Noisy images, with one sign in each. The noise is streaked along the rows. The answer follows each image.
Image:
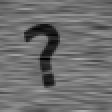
question mark
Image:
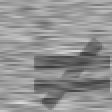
not-equal sign
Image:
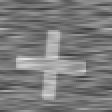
plus sign
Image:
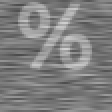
percent sign
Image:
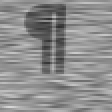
pilcrow
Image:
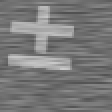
plus-minus sign
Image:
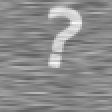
question mark
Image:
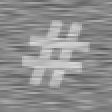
hash sign
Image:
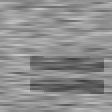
equals sign
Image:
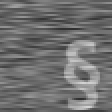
section sign
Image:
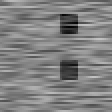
colon
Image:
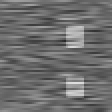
colon
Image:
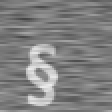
section sign
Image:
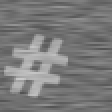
hash sign
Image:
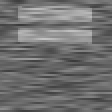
equals sign
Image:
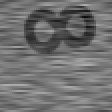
infinity sign
